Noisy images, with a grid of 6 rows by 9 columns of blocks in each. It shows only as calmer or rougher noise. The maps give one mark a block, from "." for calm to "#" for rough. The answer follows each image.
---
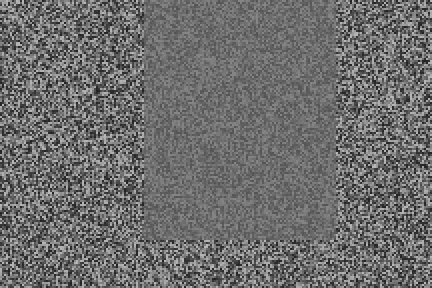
###....##
###....##
###....##
###....##
###....##
#########
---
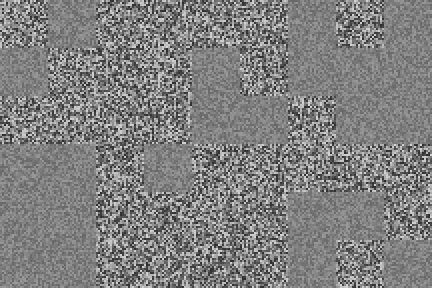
#.####.#.
.###.#...
####..#..
..#.#####
..####..#
..####.#.
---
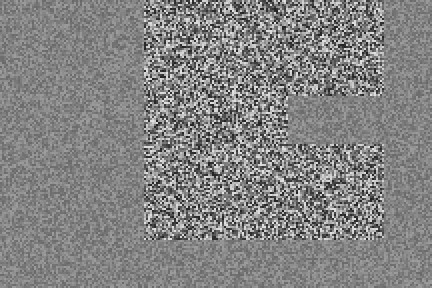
...#####.
...#####.
...###...
...#####.
...#####.
.........
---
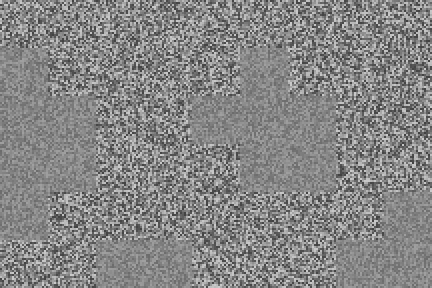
#########
.####.###
..##...##
..###..##
.#######.
##..###..
